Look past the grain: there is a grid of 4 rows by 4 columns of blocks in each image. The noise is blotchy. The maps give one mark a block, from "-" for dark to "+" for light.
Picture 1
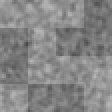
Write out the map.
+++-
-+--
-+++
+--+
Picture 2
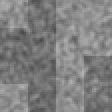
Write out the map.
+-++
--++
--+-
+-+-
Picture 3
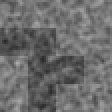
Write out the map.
++++
--++
+--+
+-++
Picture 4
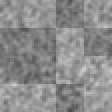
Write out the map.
++-+
--+-
--++
++-+
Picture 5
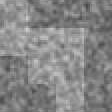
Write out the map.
+---
+++-
-++-
--+-
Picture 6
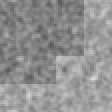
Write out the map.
---+
---+
--++
++++
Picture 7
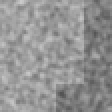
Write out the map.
+++-
+++-
+++-
++--
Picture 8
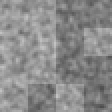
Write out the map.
++--
++-+
++--
+-+-
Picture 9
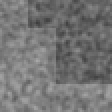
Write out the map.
+---
++--
++--
++++
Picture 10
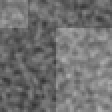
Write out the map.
+---
--++
--++
--++
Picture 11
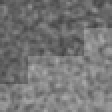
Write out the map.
----
---+
-+++
++++
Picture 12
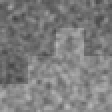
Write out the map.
----
--+-
-+++
++++
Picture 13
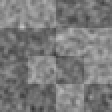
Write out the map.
++--
--++
-+-+
--+-
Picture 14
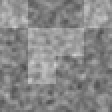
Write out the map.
+--+
-++-
-+--
----
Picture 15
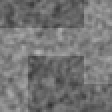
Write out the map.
---+
++++
+--+
+---
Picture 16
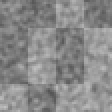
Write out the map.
--+-
-+-+
-+-+
+-++
